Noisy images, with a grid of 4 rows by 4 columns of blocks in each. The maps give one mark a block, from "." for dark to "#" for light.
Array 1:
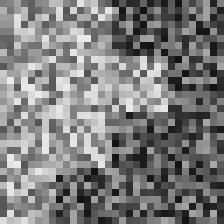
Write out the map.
##..
###.
##..
#...
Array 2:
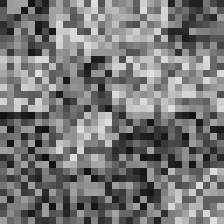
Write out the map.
.##.
#.##
.#..
...#
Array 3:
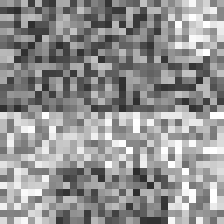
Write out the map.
...#
....
####
#..#
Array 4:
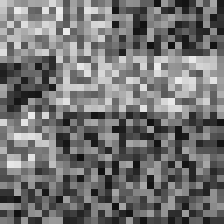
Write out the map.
##..
.###
#...
....
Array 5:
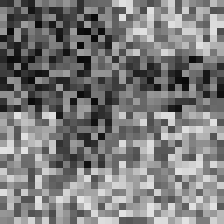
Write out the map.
..##
....
#.##
####
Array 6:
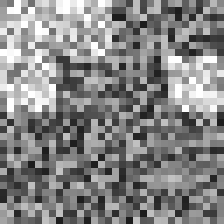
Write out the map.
##..
#..#
....
....
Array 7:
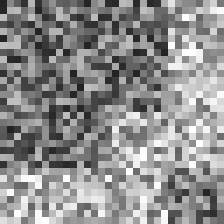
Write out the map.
...#
...#
..##
###.
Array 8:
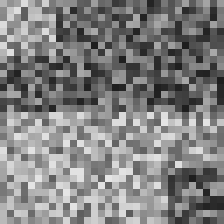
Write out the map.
#...
....
####
###.
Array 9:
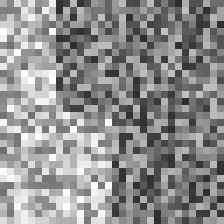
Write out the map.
#...
#...
##..
##..
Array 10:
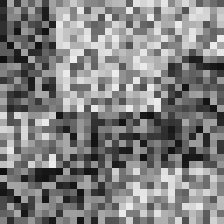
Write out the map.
.###
.##.
#...
..##
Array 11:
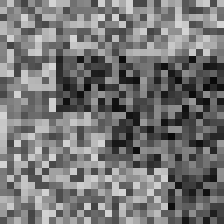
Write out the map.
####
#...
##..
###.
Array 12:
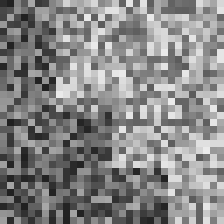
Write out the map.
.###
.###
..##
...#
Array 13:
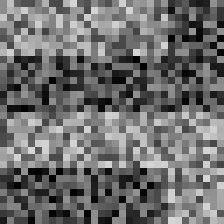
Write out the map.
###.
....
####
...#
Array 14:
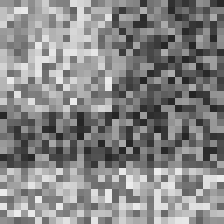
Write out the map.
##..
##..
....
####
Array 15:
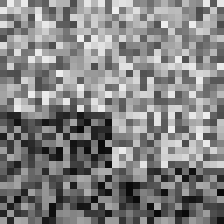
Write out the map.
####
####
..##
....
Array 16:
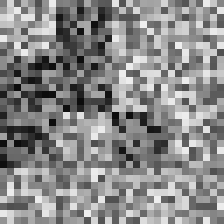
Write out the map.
#.##
..##
.#.#
####
